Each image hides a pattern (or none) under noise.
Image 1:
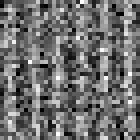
vertical stripes
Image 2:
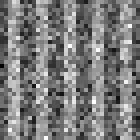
vertical stripes
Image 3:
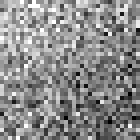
a smooth slope
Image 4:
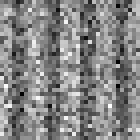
vertical stripes
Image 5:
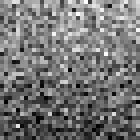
a smooth slope
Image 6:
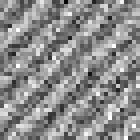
diagonal stripes
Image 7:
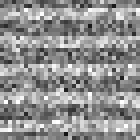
horizontal stripes
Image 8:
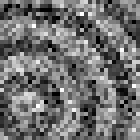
rings round one point
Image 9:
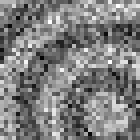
rings round one point
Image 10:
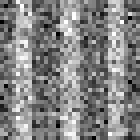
vertical stripes
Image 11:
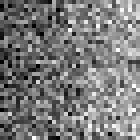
a smooth slope
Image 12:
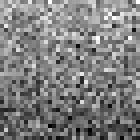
a smooth slope
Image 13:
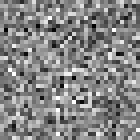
only noise
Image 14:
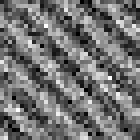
diagonal stripes
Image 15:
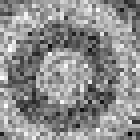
rings round one point
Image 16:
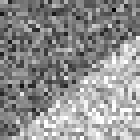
a sharp edge
